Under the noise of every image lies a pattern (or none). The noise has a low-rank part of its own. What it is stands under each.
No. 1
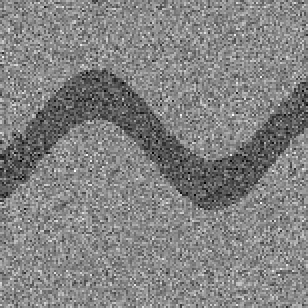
a wavy band
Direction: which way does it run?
left to right
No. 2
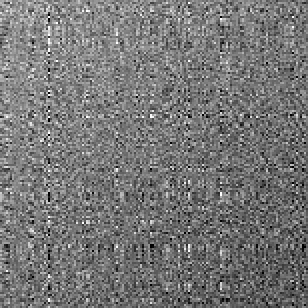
a smooth slope
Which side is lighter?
top left
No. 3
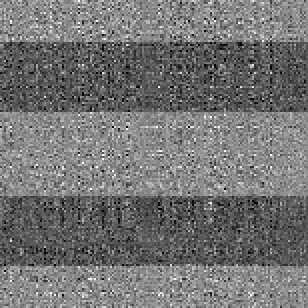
horizontal stripes
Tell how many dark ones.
2
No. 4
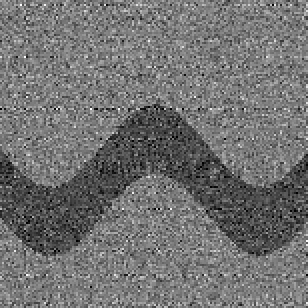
a wavy band
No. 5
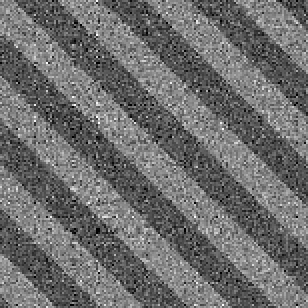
diagonal stripes
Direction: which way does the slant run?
top left to bottom right
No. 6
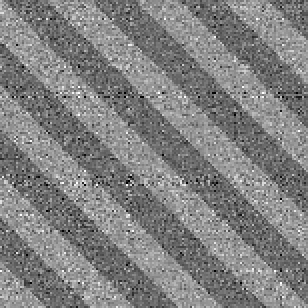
diagonal stripes
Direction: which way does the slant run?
top left to bottom right
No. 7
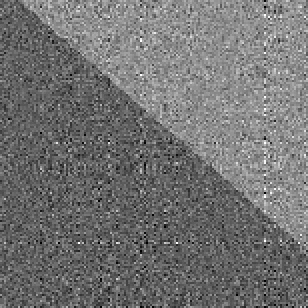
a sharp edge
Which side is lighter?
top right
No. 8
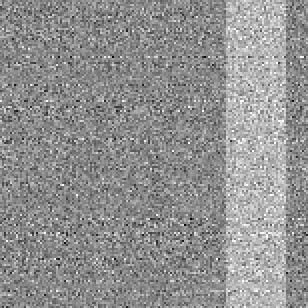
one vertical stripe
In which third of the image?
right
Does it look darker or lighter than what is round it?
lighter
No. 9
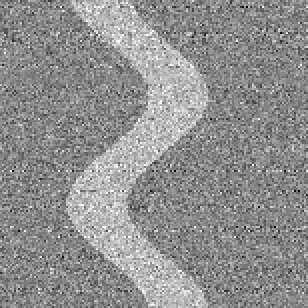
a wavy band
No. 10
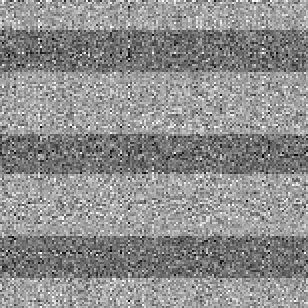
horizontal stripes
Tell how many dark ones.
3
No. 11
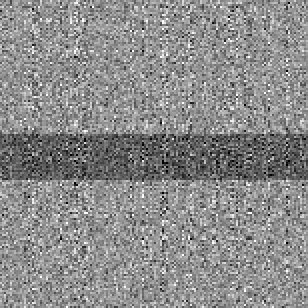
one horizontal stripe
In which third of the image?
middle
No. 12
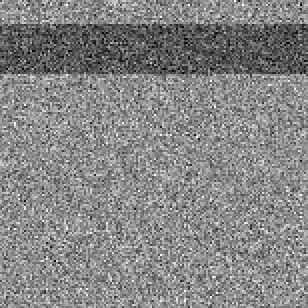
one horizontal stripe
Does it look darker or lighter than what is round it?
darker
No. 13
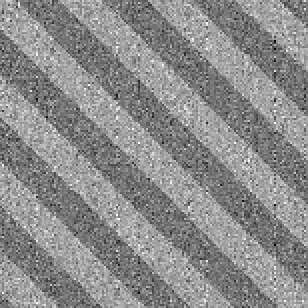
diagonal stripes
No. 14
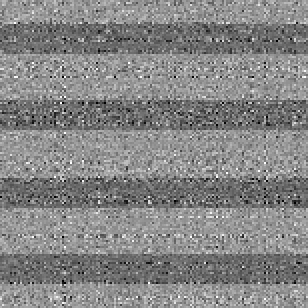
horizontal stripes
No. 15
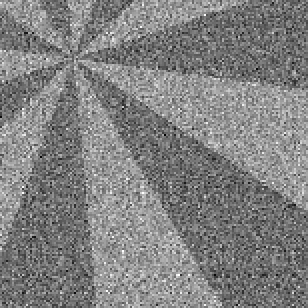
spokes from one point
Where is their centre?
top left
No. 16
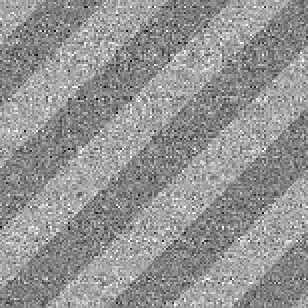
diagonal stripes
